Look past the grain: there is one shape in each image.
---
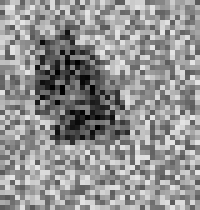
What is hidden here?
dark chess knight
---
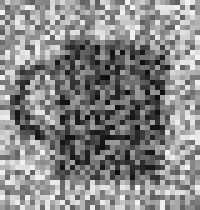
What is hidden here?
dark cup
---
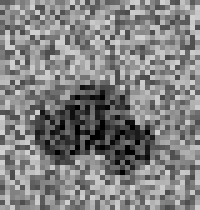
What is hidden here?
dark car
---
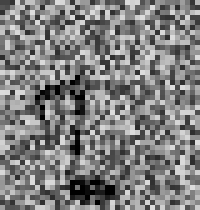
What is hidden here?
dark musical note
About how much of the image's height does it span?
two thirds
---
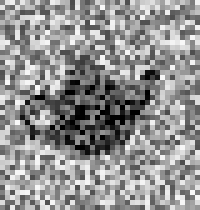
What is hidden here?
dark teapot
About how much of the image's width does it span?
two thirds
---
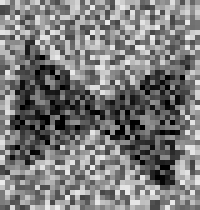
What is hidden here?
dark bow tie
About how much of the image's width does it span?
nearly all
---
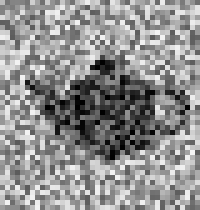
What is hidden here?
dark teapot
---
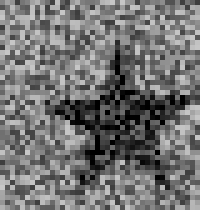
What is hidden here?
dark star
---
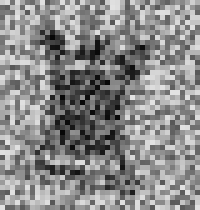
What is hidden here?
dark chess rook
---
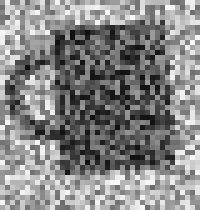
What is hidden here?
dark cup
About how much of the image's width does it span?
nearly all
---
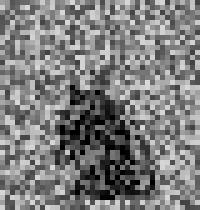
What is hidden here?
dark chess knight
